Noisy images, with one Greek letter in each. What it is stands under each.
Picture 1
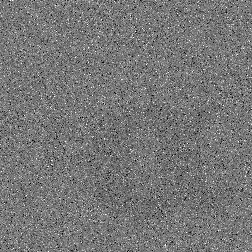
alpha
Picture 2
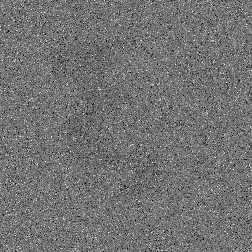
xi
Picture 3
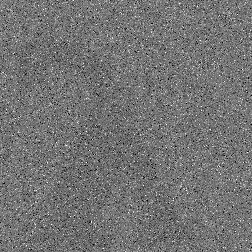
lambda
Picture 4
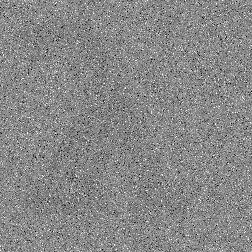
lambda
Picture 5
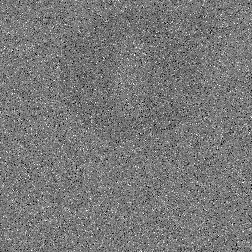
sigma
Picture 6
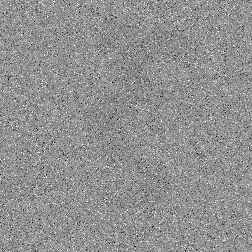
xi
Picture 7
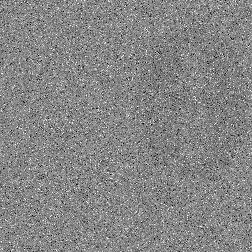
theta
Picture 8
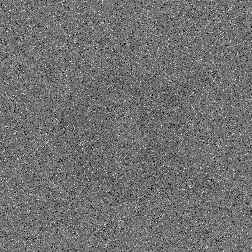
alpha
